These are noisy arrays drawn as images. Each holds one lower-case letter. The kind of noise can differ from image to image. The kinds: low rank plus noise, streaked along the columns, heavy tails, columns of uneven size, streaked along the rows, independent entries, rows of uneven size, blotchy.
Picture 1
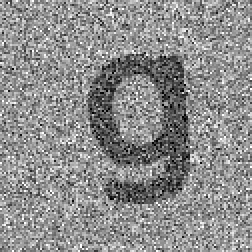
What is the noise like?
independent entries
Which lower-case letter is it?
g
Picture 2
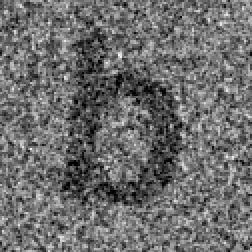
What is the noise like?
blotchy
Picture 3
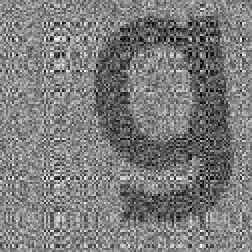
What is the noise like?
low rank plus noise
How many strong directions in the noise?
one
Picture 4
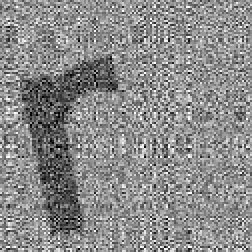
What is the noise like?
low rank plus noise
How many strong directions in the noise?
two
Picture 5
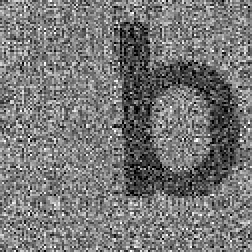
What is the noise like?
low rank plus noise
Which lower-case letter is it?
b
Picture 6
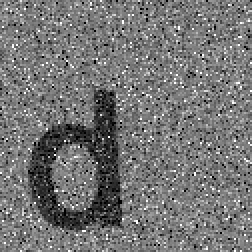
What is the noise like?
heavy tails
